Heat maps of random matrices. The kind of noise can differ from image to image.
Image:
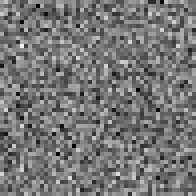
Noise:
independent entries
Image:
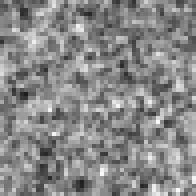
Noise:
blotchy
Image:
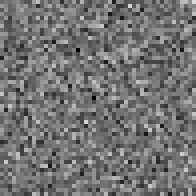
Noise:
independent entries
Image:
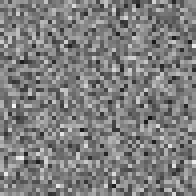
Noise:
independent entries
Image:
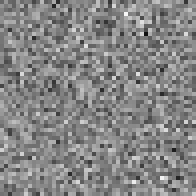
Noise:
independent entries
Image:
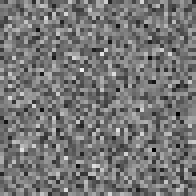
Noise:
independent entries
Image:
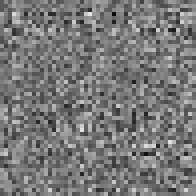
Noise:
low rank plus noise
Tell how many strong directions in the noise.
three or four
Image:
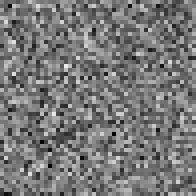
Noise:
independent entries
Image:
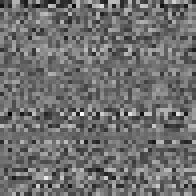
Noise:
rows of uneven size
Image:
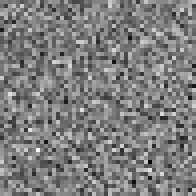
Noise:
independent entries
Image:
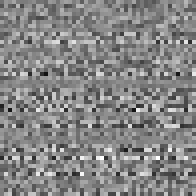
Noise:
rows of uneven size
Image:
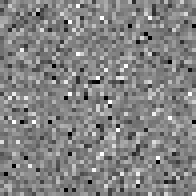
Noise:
heavy tails
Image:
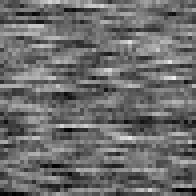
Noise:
streaked along the rows
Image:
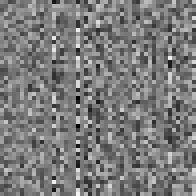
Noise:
columns of uneven size
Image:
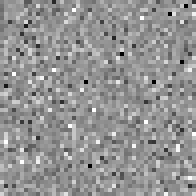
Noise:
heavy tails
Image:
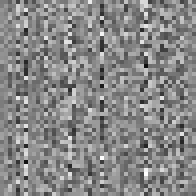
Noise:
columns of uneven size
